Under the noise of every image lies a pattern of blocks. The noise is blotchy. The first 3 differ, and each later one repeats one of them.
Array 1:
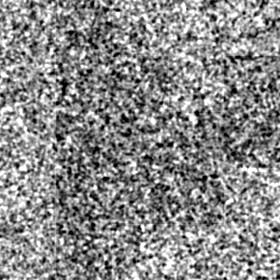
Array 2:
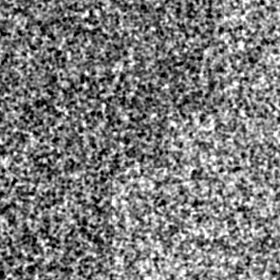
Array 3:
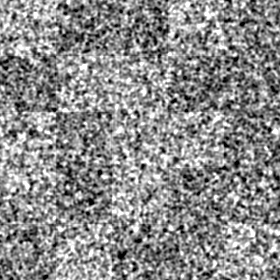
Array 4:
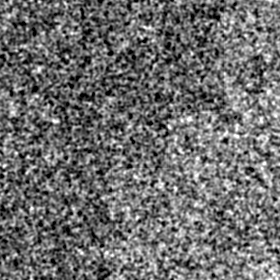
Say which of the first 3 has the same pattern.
2
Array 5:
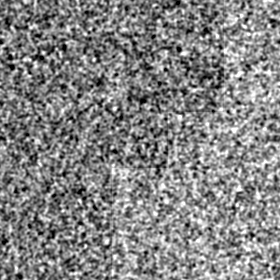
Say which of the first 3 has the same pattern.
2
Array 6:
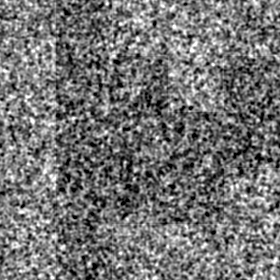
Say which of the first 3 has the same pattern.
1
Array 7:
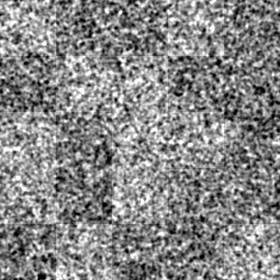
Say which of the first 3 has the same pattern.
3
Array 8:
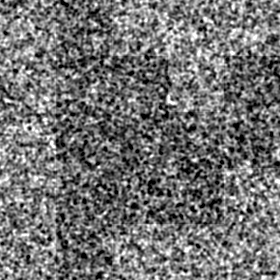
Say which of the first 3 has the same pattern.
1
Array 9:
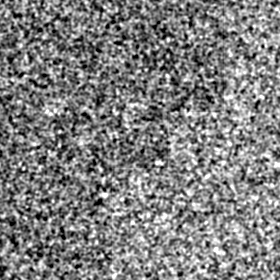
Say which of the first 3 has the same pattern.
2
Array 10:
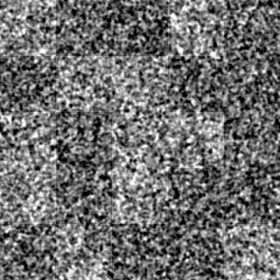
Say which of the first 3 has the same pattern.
3
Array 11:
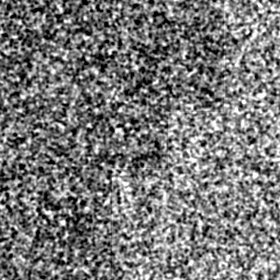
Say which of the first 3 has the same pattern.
2
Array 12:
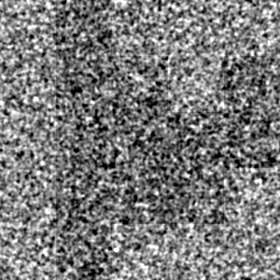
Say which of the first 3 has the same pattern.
1
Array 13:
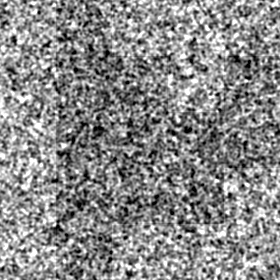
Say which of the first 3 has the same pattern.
1
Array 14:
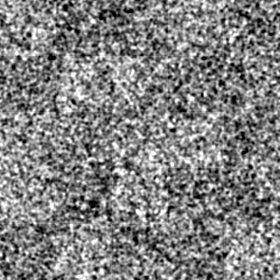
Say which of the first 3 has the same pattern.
3
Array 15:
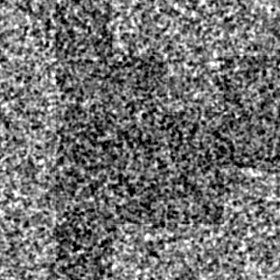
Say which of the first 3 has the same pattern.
1
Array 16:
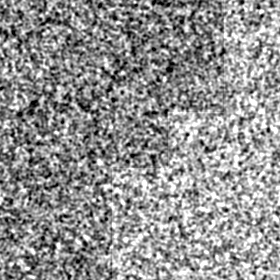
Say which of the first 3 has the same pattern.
2
